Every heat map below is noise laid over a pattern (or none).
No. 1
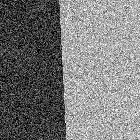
a sharp edge
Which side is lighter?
right
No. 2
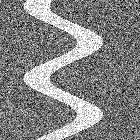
a wavy band
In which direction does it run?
top to bottom
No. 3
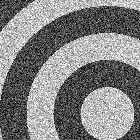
rings round one point
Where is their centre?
bottom right
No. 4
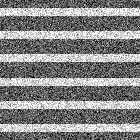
horizontal stripes
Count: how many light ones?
6
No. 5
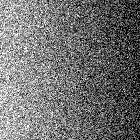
a smooth slope
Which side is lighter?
left
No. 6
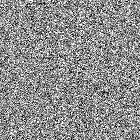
only noise
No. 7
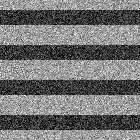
horizontal stripes
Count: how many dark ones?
4
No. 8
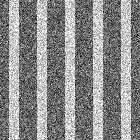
vertical stripes
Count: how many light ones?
5
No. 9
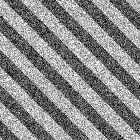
diagonal stripes
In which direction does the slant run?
top left to bottom right
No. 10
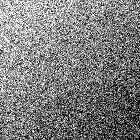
a smooth slope
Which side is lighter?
top left
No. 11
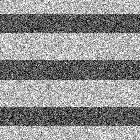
horizontal stripes
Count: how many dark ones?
3
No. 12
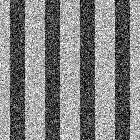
vertical stripes
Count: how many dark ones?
4
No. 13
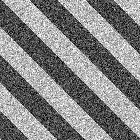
diagonal stripes
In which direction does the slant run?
top left to bottom right
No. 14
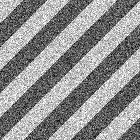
diagonal stripes
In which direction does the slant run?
bottom left to top right
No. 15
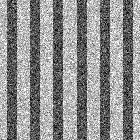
vertical stripes
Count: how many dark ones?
6
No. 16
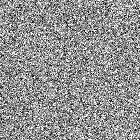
only noise
